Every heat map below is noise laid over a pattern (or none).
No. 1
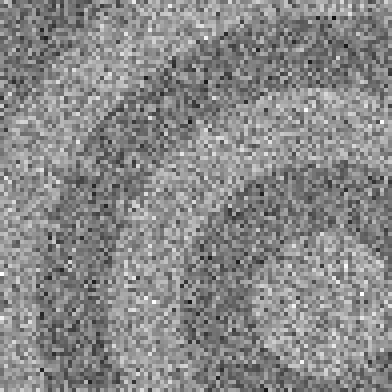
rings round one point
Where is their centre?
bottom right
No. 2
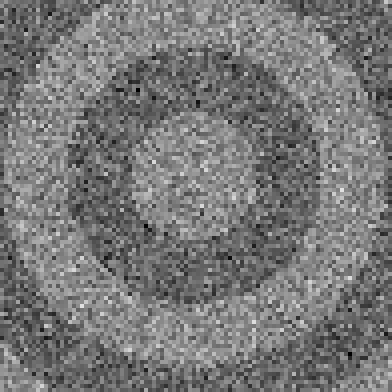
rings round one point
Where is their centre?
centre
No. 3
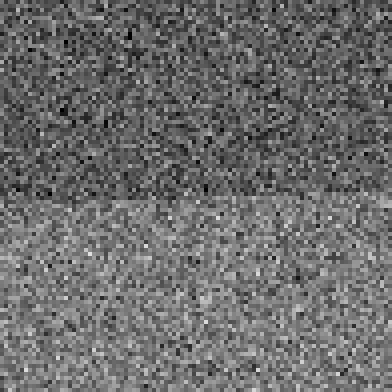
a sharp edge
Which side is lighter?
bottom
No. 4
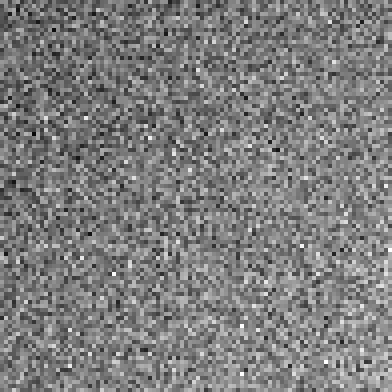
a smooth slope
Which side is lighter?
bottom right
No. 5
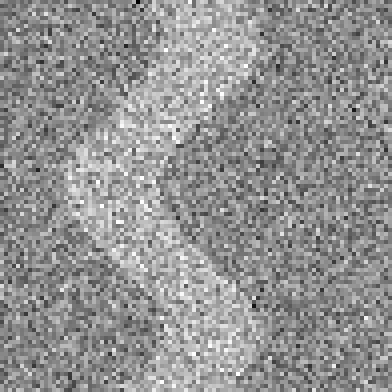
a wavy band
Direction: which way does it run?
top to bottom
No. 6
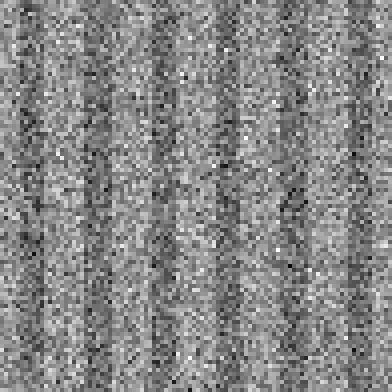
vertical stripes
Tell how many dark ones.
6
